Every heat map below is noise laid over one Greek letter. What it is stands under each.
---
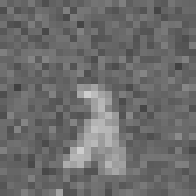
lambda
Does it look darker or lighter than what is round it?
lighter
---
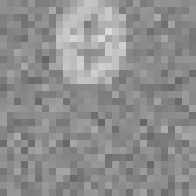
theta
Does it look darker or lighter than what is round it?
lighter
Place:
top middle
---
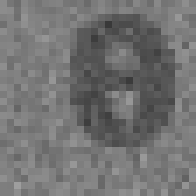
theta
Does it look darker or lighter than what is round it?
darker
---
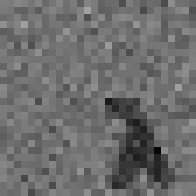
lambda
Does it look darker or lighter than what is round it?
darker
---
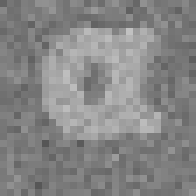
alpha
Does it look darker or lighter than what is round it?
lighter
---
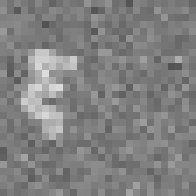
xi
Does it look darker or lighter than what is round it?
lighter
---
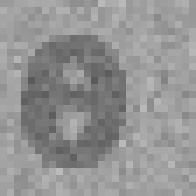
theta
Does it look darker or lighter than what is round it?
darker
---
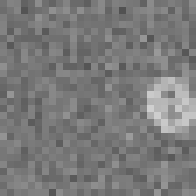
theta
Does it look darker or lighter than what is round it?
lighter
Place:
middle right
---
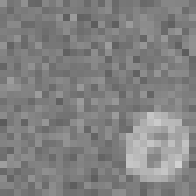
theta
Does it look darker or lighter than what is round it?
lighter
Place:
bottom right
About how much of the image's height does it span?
a third
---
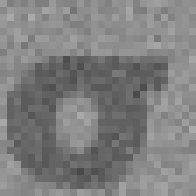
sigma
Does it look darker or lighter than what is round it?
darker
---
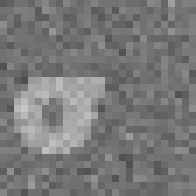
sigma
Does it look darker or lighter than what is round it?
lighter
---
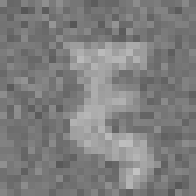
xi
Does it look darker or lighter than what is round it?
lighter
